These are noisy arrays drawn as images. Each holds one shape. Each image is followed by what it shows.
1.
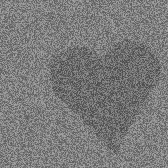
heart
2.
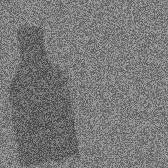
bottle
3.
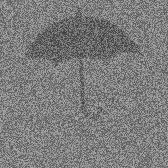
umbrella
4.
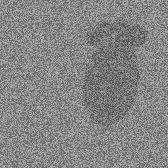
footprint
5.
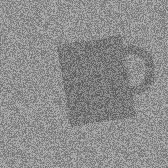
cup
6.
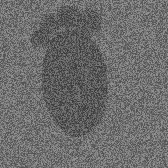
footprint
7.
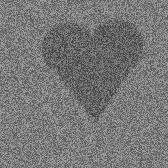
heart
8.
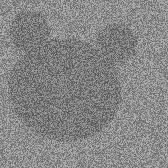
bear's head
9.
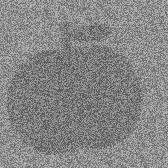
apple
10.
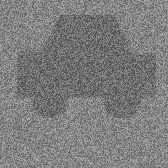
car
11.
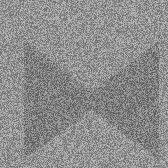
bow tie
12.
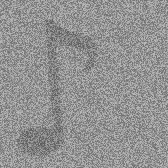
musical note
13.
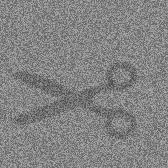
pair of scissors
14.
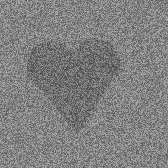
heart
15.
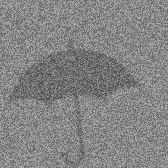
umbrella
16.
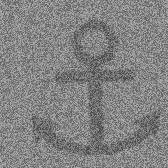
anchor
